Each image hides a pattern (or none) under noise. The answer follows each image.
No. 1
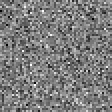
only noise
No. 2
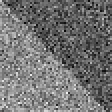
a sharp edge
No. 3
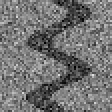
a wavy band
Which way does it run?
top to bottom
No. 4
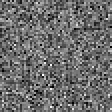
only noise
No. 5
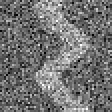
a wavy band
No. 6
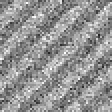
diagonal stripes
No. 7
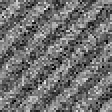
diagonal stripes
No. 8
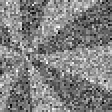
spokes from one point
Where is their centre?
middle left
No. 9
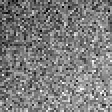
a smooth slope
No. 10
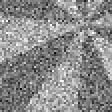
spokes from one point
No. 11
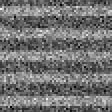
horizontal stripes
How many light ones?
5
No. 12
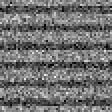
horizontal stripes
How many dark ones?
6
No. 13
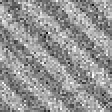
diagonal stripes
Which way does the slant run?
top left to bottom right
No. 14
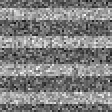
horizontal stripes
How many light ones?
4
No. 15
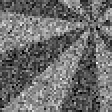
spokes from one point
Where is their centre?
top right
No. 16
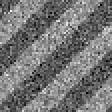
diagonal stripes
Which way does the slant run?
bottom left to top right
